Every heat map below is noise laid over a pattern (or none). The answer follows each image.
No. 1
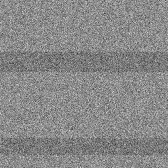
bands of rows
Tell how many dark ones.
2
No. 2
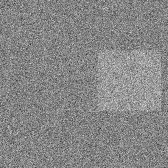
one block
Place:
middle right
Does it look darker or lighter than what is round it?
lighter
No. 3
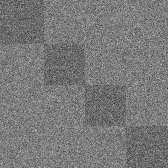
blocks along the diagonal
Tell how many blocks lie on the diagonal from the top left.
4
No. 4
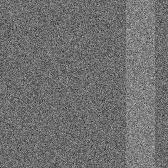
one band of columns
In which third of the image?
right
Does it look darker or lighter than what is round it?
lighter
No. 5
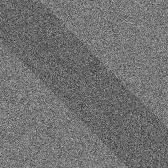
a diagonal band
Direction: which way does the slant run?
top left to bottom right
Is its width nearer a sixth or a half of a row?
a half
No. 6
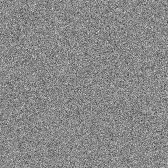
only noise
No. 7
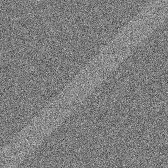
a diagonal band
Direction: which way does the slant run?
bottom left to top right
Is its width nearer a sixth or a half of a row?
a sixth
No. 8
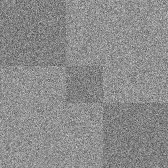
blocks along the diagonal
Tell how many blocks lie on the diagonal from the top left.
3
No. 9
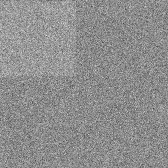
one block
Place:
top left
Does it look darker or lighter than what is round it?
lighter
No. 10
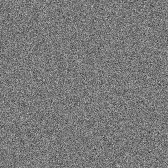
only noise
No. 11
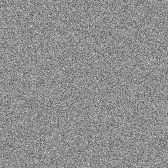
only noise
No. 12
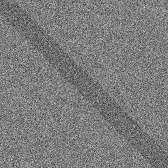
a diagonal band
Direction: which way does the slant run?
top left to bottom right
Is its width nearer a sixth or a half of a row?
a sixth
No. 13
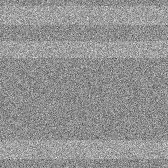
bands of rows
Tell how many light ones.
3
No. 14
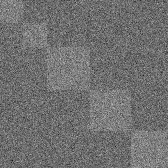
blocks along the diagonal
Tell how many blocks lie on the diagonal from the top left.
5
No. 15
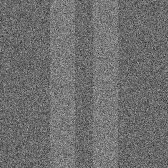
bands of columns
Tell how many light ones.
2
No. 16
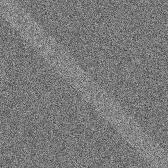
a diagonal band
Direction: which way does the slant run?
top left to bottom right
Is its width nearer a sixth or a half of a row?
a sixth
